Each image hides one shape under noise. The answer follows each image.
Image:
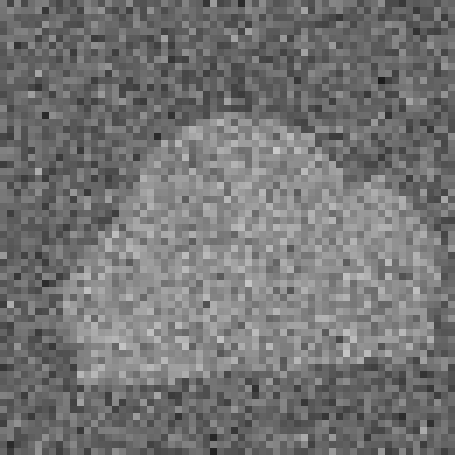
cloud
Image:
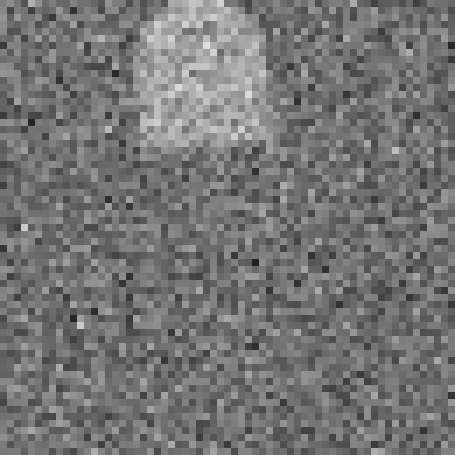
ghost
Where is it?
top middle
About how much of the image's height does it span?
a third
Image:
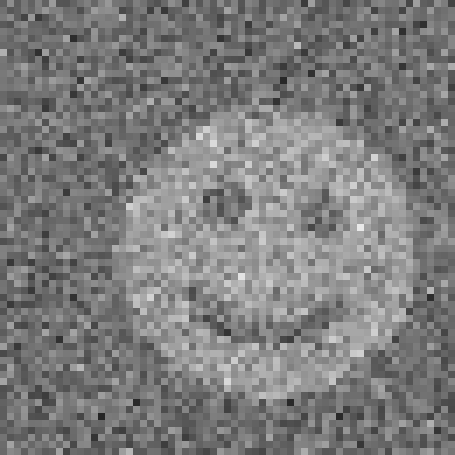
smiling face
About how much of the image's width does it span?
two thirds
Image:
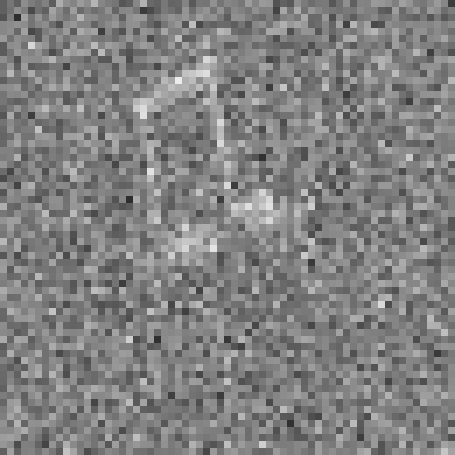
pair of musical notes
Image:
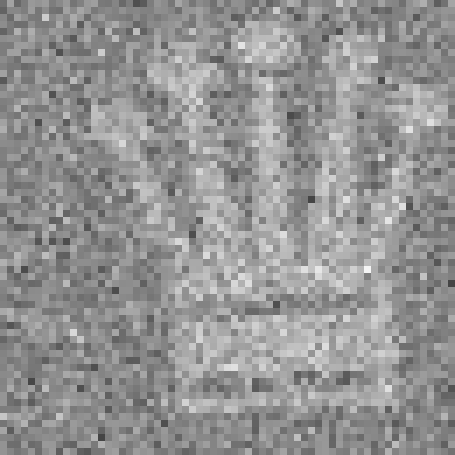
chess queen
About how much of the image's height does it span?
nearly all
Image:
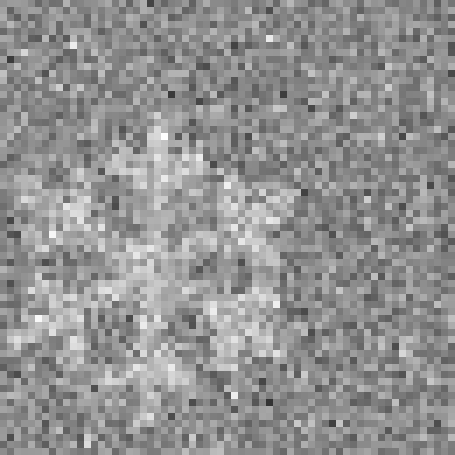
snowflake
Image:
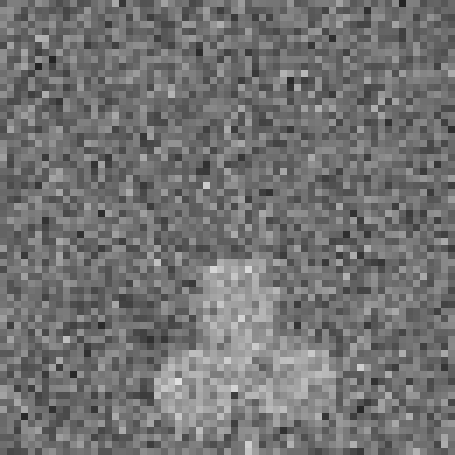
club
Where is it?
bottom middle
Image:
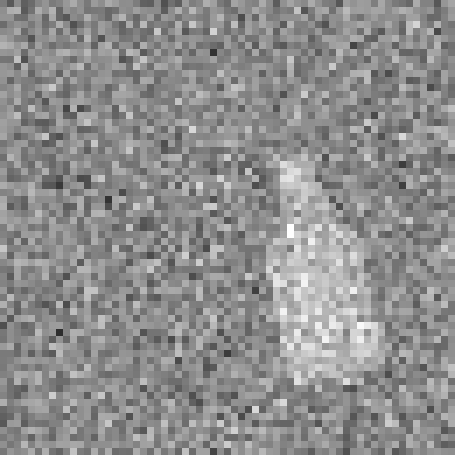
bottle
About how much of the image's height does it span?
half
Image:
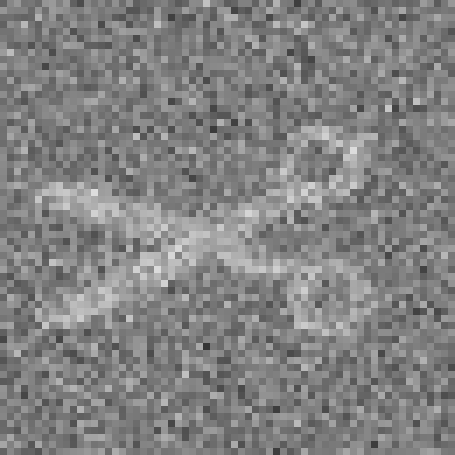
pair of scissors
